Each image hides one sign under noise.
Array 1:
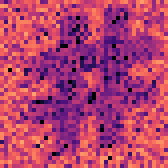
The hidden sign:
hash sign
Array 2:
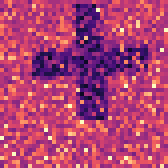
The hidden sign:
plus sign
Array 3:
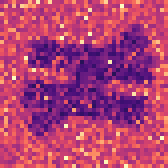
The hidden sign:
not-equal sign
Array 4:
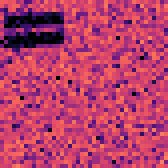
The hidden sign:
equals sign
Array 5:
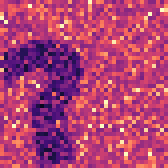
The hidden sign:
question mark
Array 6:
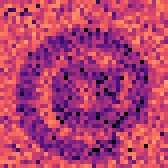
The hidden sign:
at sign
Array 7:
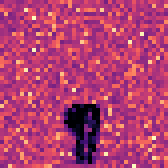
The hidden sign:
pilcrow
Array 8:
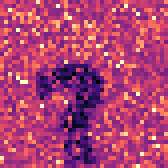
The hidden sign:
question mark
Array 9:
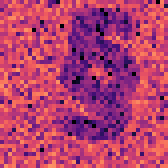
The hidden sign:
section sign
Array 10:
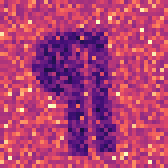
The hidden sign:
pilcrow
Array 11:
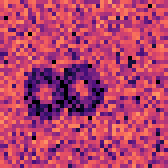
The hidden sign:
infinity sign
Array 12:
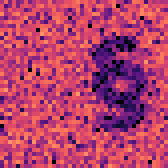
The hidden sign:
section sign
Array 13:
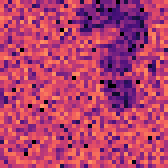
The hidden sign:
question mark
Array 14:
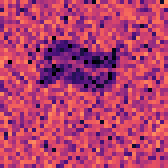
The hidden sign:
approximately sign
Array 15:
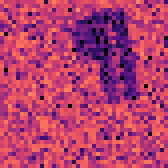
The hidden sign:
pilcrow
